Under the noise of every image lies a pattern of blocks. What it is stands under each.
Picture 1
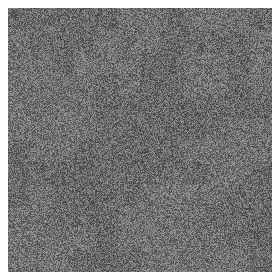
mirrored about the diagonal from the bottom left
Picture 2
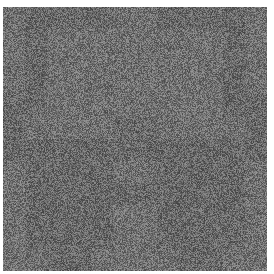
left and right mirror each other
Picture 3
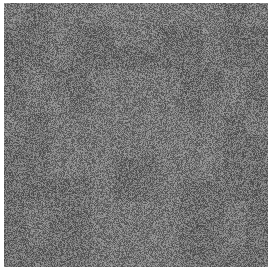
left and right mirror each other
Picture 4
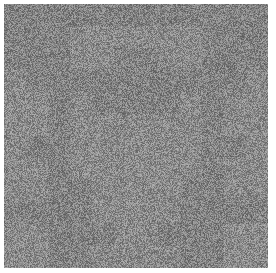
left and right mirror each other
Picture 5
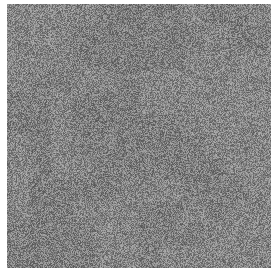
no symmetry
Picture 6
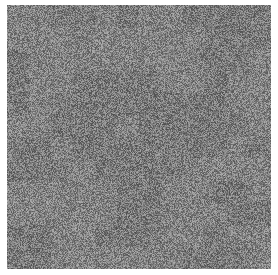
no symmetry
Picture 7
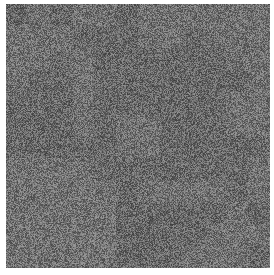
mirrored about the diagonal from the bottom left
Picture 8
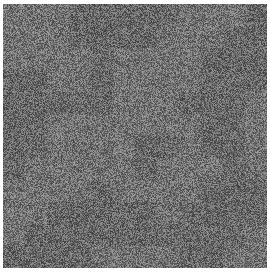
mirrored about the diagonal from the top left
